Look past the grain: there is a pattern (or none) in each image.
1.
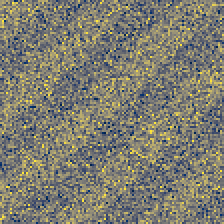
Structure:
diagonal stripes
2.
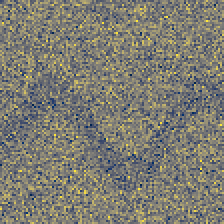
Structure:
a wavy band
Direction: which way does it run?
left to right
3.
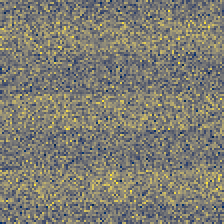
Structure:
horizontal stripes
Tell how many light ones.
3
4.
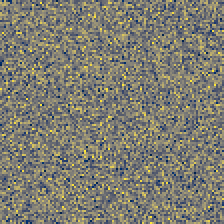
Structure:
only noise
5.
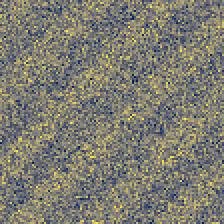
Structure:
diagonal stripes
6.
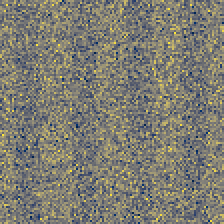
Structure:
vertical stripes
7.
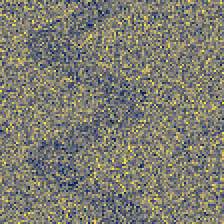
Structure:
a wavy band
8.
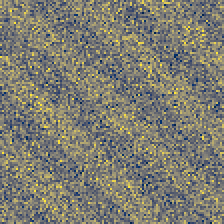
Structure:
diagonal stripes
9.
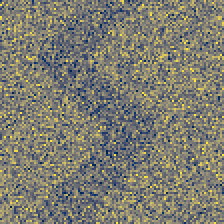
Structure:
a wavy band
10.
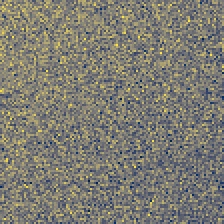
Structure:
a smooth slope
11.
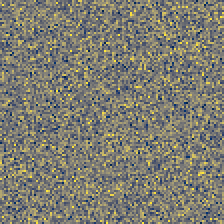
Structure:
only noise
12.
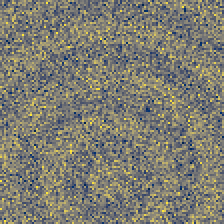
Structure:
rings round one point
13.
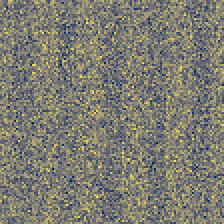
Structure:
vertical stripes
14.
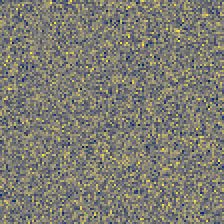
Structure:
only noise
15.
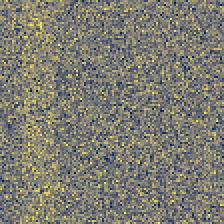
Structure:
one vertical stripe
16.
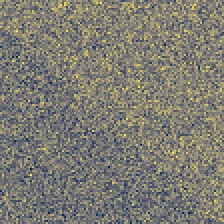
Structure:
a sharp edge
